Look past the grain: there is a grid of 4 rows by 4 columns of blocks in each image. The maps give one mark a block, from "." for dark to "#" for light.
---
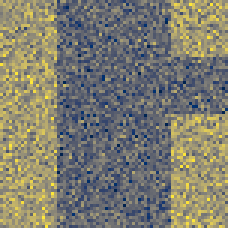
# . . #
# . . .
# . . #
# . . #
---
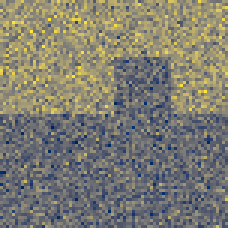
# # # #
# # . #
. . . .
. . . .
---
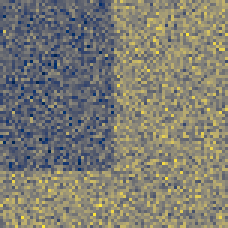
. . # #
. . # #
. . # #
# # # #
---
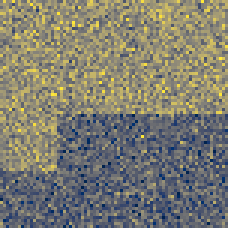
# # # #
# # # #
# . . .
. . . .
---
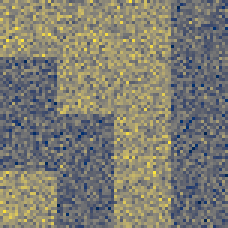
# # # .
. # # .
. . # .
# . # .
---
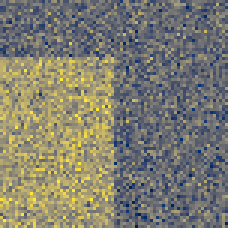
. . . .
# # . .
# # . .
# # . .
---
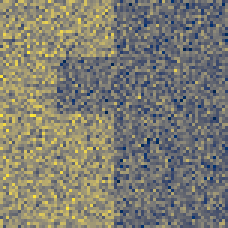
# # . .
# . . .
# # . .
# # . .
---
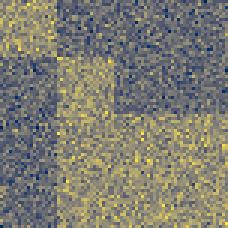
# . . .
. # . .
. # # #
. # # #
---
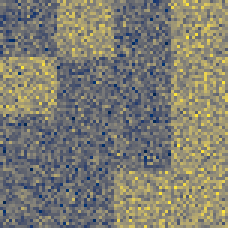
. # . #
# . . #
. . . #
. . # #
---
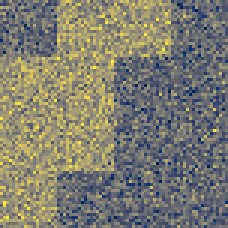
. # # .
# # . .
# # . .
# . . .
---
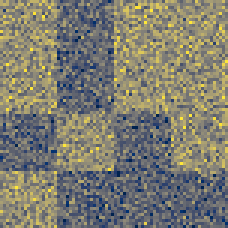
# . # #
# . # #
. # . #
# . . .
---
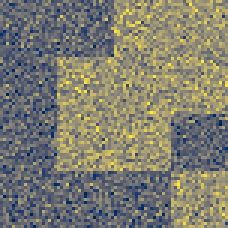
. . # #
. # # #
. # # .
. . . #
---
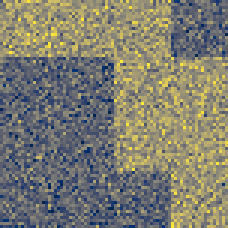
# # # .
. . # #
. . # #
. . . #
